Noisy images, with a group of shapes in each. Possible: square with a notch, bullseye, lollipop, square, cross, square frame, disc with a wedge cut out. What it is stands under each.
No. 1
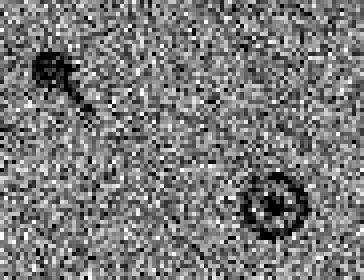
top left: lollipop; bottom right: bullseye
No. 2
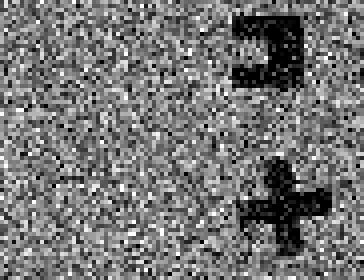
top right: square with a notch; bottom right: cross
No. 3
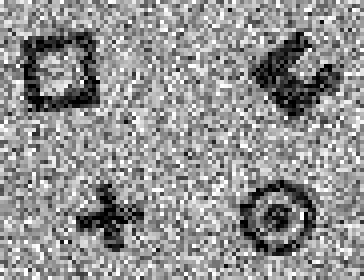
top left: square frame; top right: square with a notch; bottom left: cross; bottom right: bullseye
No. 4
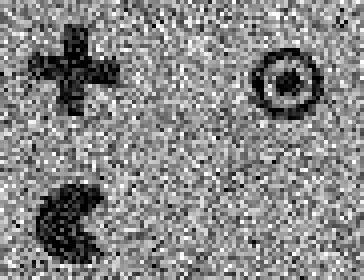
top left: cross; top right: bullseye; bottom left: disc with a wedge cut out
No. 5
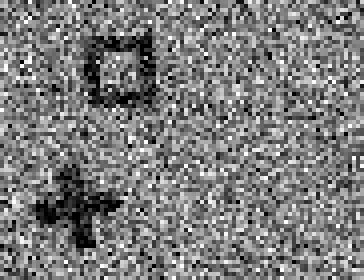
top left: square frame; bottom left: cross
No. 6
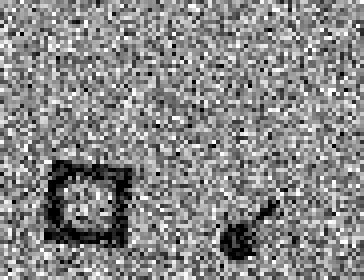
bottom left: square frame; bottom right: lollipop
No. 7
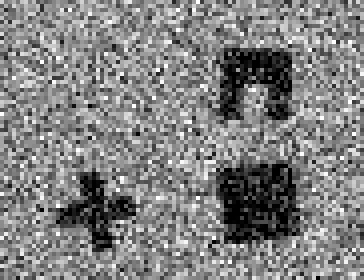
top right: square with a notch; bottom left: cross; bottom right: square
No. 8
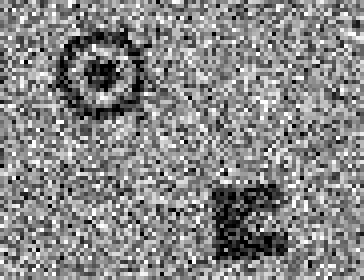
top left: bullseye; bottom right: square with a notch
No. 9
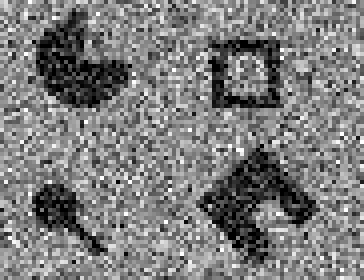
top left: disc with a wedge cut out; top right: square frame; bottom left: lollipop; bottom right: square with a notch
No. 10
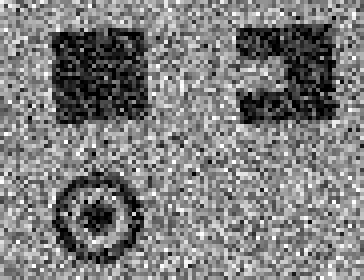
top left: square; top right: square with a notch; bottom left: bullseye
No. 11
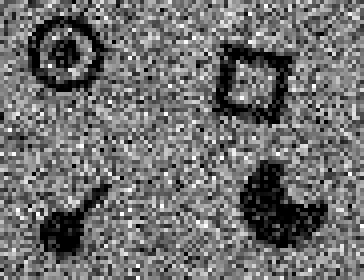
top left: bullseye; top right: square frame; bottom left: lollipop; bottom right: disc with a wedge cut out
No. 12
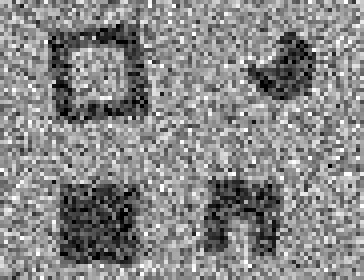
top left: square frame; top right: disc with a wedge cut out; bottom left: square; bottom right: square with a notch
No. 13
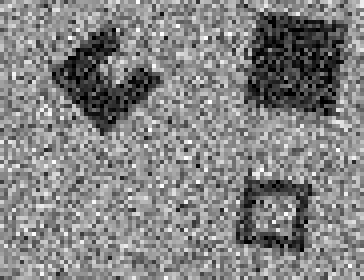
top left: square with a notch; top right: square; bottom right: square frame
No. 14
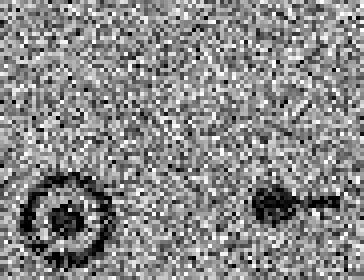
bottom left: bullseye; bottom right: lollipop
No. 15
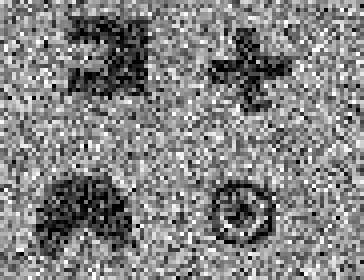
top left: square with a notch; top right: cross; bottom left: disc with a wedge cut out; bottom right: bullseye
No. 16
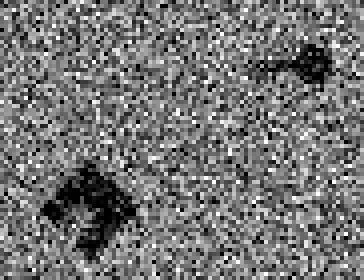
top right: lollipop; bottom left: square with a notch
